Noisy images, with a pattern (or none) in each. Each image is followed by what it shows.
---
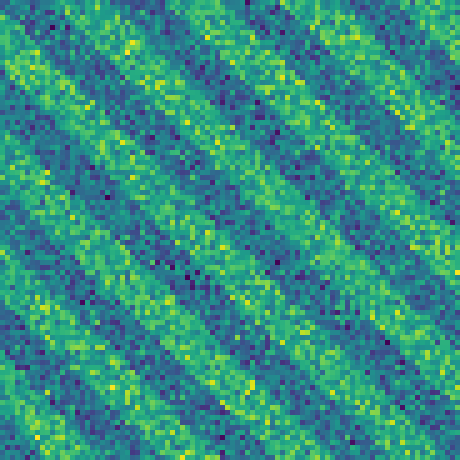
diagonal stripes
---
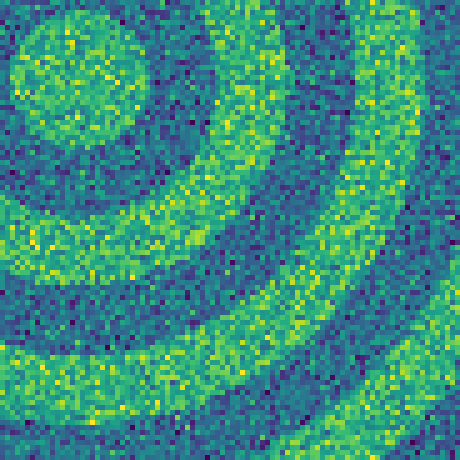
rings round one point
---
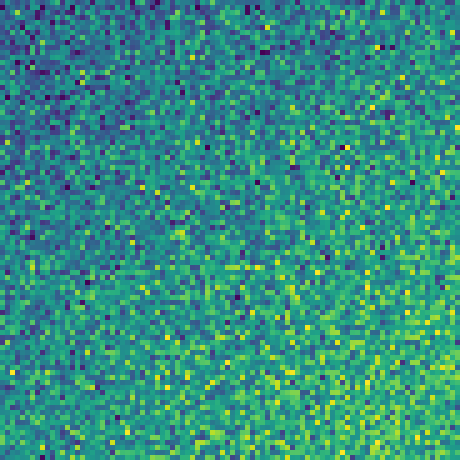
a smooth slope
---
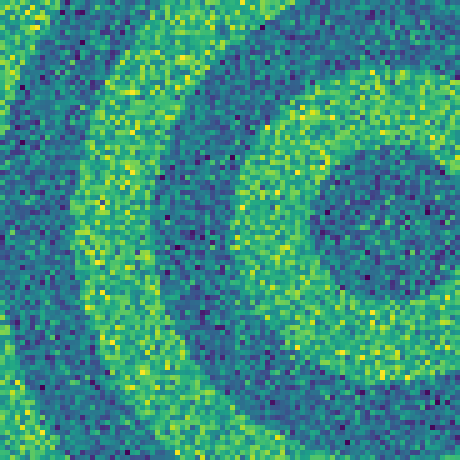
rings round one point
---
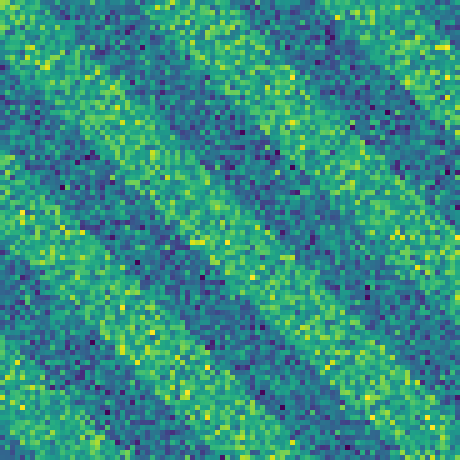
diagonal stripes
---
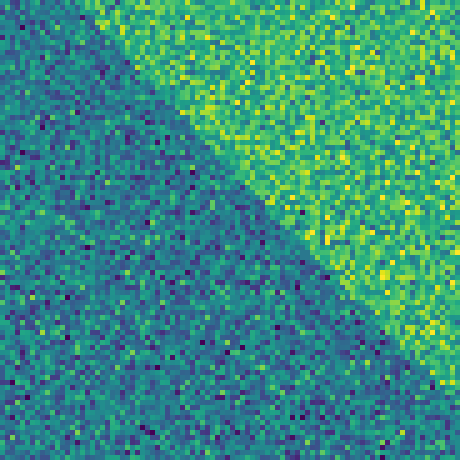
a sharp edge
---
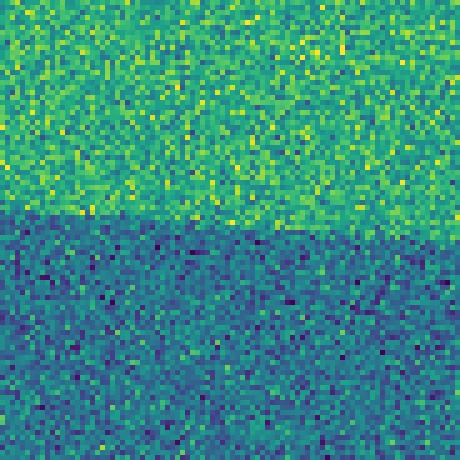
a sharp edge
